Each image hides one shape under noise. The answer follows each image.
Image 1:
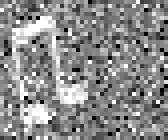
pair of musical notes
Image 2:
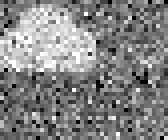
cloud
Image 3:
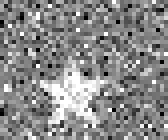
star
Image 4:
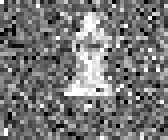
chess bishop
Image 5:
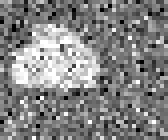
cloud
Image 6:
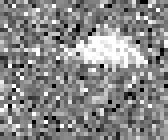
umbrella
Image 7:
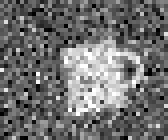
cup
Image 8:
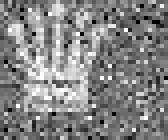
chess queen
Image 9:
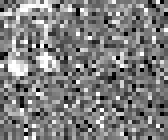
pair of musical notes
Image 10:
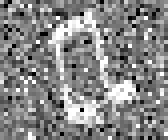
pair of musical notes
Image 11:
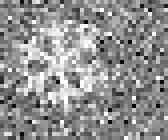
snowflake
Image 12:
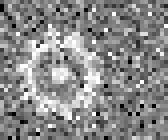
gear
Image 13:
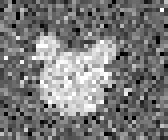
bear's head
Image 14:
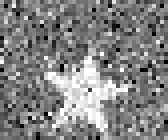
star
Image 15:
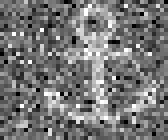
anchor
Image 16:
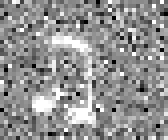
pair of musical notes
